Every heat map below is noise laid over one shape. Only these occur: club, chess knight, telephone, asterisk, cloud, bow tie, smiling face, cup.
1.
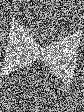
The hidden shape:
bow tie
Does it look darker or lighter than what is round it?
lighter
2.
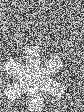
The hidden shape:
asterisk
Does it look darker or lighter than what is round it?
lighter
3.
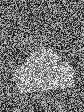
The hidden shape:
cloud
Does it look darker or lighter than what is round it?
lighter
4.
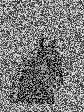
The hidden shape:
chess knight
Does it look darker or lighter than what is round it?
darker
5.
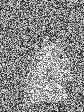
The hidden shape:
chess knight
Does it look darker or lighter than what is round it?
lighter
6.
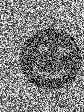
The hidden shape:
smiling face
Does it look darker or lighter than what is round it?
darker
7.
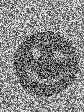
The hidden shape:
smiling face
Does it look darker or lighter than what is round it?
darker
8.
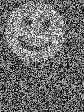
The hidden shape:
smiling face
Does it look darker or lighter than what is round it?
lighter
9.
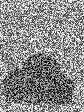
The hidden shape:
cloud
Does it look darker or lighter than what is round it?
darker
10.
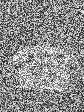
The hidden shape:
telephone
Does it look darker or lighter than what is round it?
lighter
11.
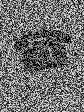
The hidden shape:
telephone
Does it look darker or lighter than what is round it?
darker
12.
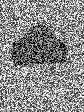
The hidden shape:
cloud
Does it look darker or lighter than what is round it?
darker
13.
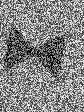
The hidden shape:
bow tie
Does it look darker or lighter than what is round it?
darker
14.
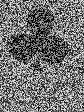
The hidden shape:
club
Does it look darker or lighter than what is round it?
darker
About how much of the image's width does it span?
two thirds
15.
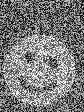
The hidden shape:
smiling face
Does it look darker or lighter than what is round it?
lighter
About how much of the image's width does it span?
nearly all
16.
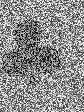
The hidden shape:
club
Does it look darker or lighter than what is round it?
darker
